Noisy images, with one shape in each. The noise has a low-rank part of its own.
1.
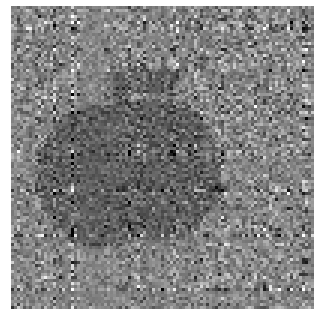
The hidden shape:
apple
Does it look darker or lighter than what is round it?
darker
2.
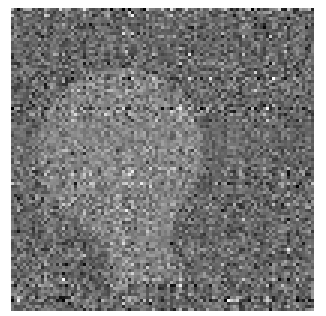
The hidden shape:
light bulb
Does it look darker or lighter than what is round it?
lighter
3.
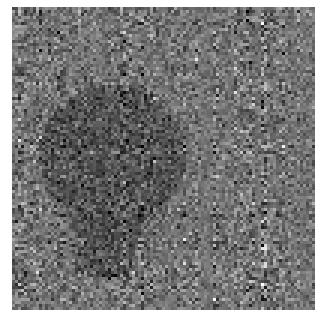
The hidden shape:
light bulb
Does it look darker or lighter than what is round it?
darker
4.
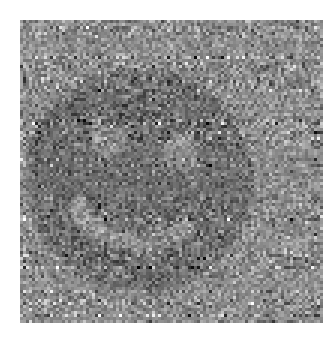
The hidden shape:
smiling face
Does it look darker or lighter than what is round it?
darker
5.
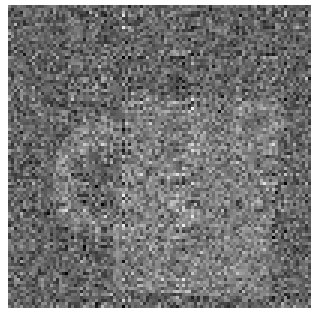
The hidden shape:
cup
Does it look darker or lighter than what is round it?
lighter
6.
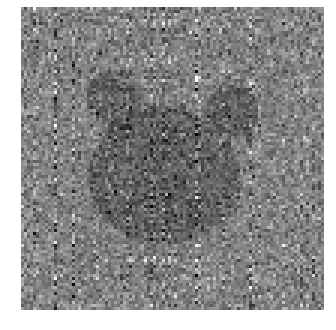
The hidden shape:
bear's head
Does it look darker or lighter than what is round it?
darker
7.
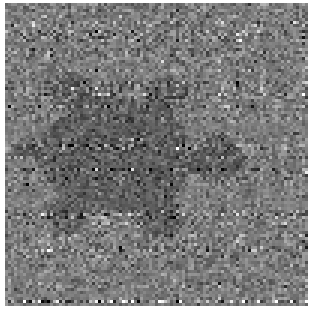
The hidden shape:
turtle
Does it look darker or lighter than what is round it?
darker
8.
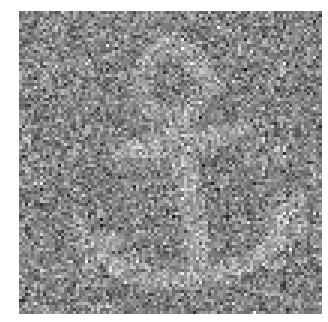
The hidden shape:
anchor
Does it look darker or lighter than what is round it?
lighter
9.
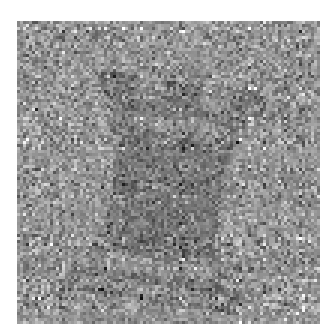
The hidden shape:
chess rook
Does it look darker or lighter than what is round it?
darker
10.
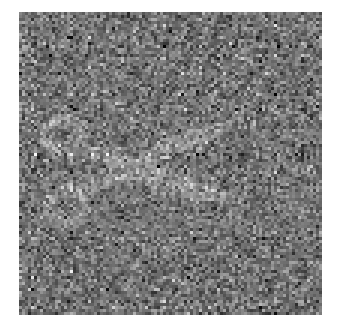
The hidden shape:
pair of scissors
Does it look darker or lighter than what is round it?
lighter
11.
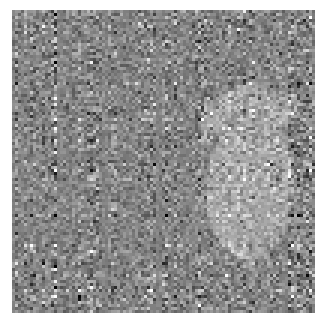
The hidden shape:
footprint
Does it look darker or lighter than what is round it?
lighter
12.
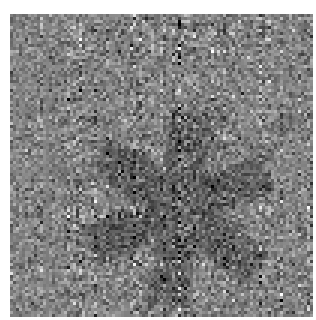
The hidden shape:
asterisk
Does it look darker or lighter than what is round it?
darker
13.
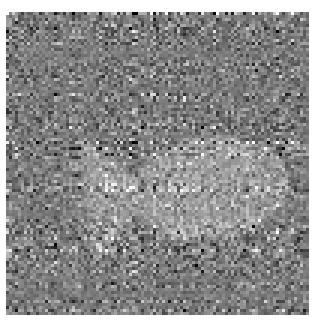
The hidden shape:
fish
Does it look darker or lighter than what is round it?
lighter
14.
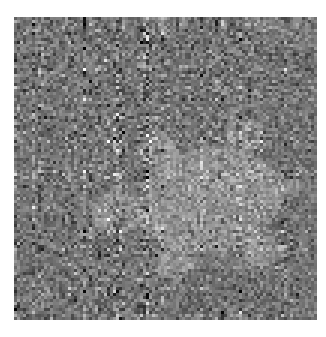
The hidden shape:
turtle
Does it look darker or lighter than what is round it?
lighter
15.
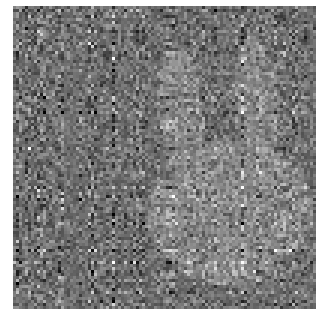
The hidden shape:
rabbit's head
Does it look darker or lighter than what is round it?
lighter
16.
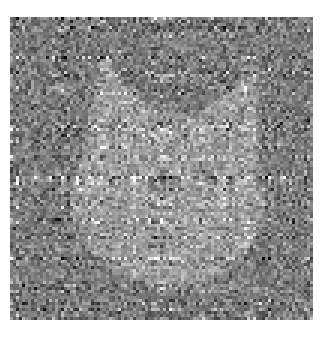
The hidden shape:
cat's head
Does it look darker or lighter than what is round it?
lighter
